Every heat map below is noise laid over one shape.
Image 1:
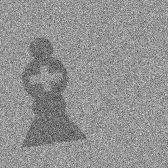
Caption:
dark chess bishop
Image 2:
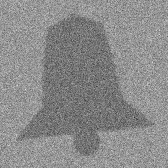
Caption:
dark bell
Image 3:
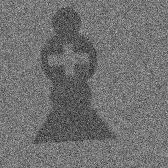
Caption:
dark chess bishop
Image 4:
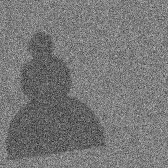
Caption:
dark chess pawn
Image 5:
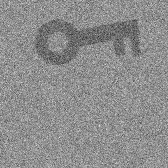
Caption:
dark key
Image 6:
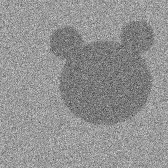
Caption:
dark bear's head
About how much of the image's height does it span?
two thirds
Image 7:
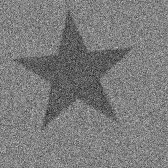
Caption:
dark star
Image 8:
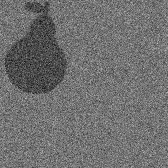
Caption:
dark pear
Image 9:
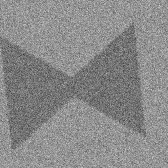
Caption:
dark bow tie
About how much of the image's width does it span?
nearly all
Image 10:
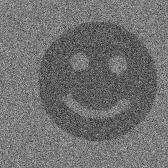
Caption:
dark smiling face
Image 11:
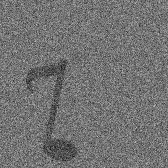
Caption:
dark musical note
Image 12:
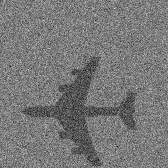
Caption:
dark airplane
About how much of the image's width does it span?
two thirds
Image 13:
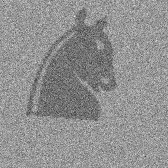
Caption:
dark chess knight
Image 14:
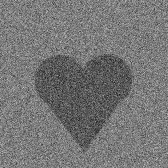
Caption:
dark heart
